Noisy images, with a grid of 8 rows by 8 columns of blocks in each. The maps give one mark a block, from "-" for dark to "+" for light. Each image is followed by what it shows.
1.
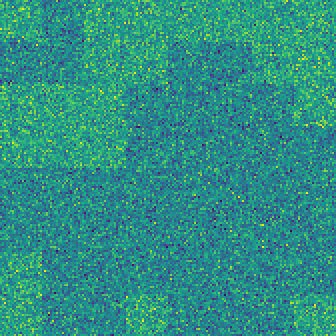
+ - + + + + + +
- - + + - - + +
+ + + - - - - +
+ + + - - - - -
- - - - - - - -
- - - - - - - -
+ - - - - - - -
+ - - + - - - +
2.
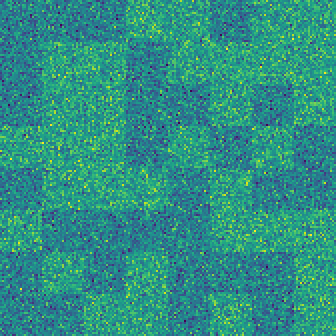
- - - + + - + +
- + + - + + + +
- + + - - + - +
+ + + - + - + -
- + + + - + - -
+ - - - - + + +
- + - + - - - +
- - + + - + - +
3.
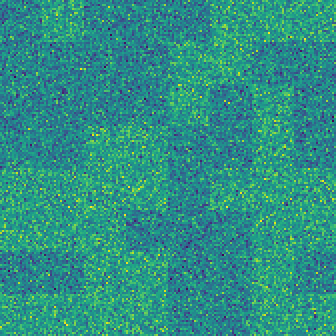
- + - - - + + +
- - - - + + - -
- - - - + - + -
- - + + - - + -
+ + + + - + + +
+ + + - - - + +
- - + + - - + -
+ + + + - - + +
